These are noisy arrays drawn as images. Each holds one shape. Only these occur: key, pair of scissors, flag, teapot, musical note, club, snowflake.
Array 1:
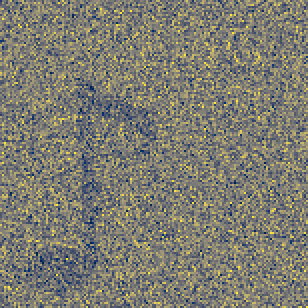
musical note
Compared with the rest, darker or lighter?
darker
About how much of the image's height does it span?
two thirds
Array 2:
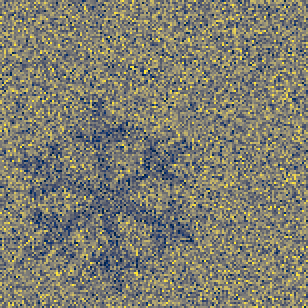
snowflake
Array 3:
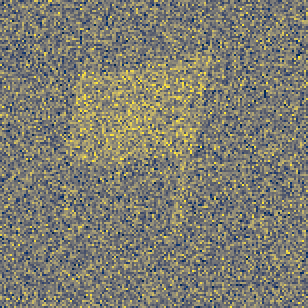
flag
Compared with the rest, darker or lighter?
lighter
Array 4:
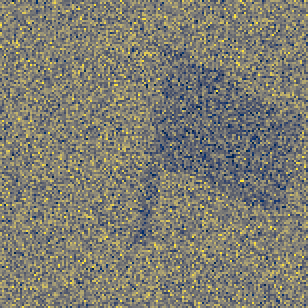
flag
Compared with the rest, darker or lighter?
darker
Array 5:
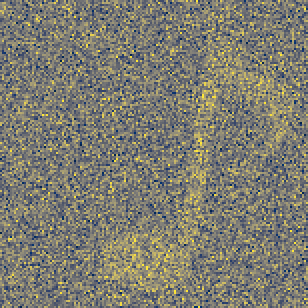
musical note
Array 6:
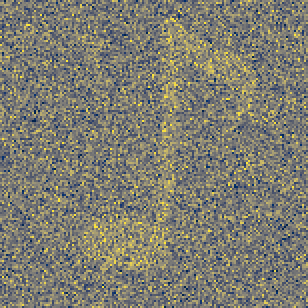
musical note
